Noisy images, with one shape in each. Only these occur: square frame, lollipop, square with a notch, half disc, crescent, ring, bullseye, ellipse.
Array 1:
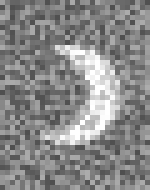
crescent
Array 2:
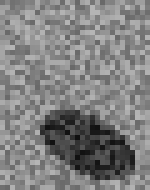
ellipse
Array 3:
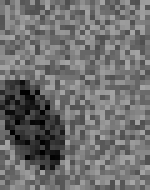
ellipse
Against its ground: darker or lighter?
darker
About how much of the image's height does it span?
half
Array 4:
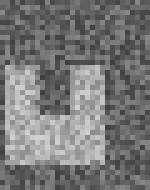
square with a notch
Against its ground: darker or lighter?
lighter
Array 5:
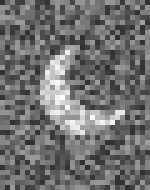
crescent
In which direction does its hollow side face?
up and right
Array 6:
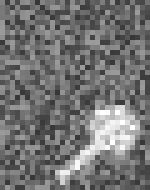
lollipop
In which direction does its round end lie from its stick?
up and right
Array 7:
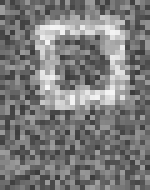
square frame
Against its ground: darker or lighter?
lighter
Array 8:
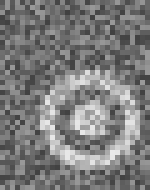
bullseye
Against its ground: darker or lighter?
lighter
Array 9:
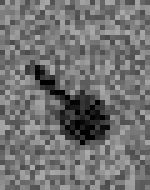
lollipop
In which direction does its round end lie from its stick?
down and right
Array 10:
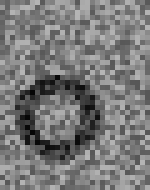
ring
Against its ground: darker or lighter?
darker
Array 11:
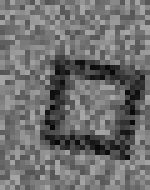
square frame
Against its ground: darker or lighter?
darker
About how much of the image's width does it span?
two thirds
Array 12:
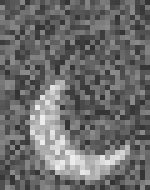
crescent
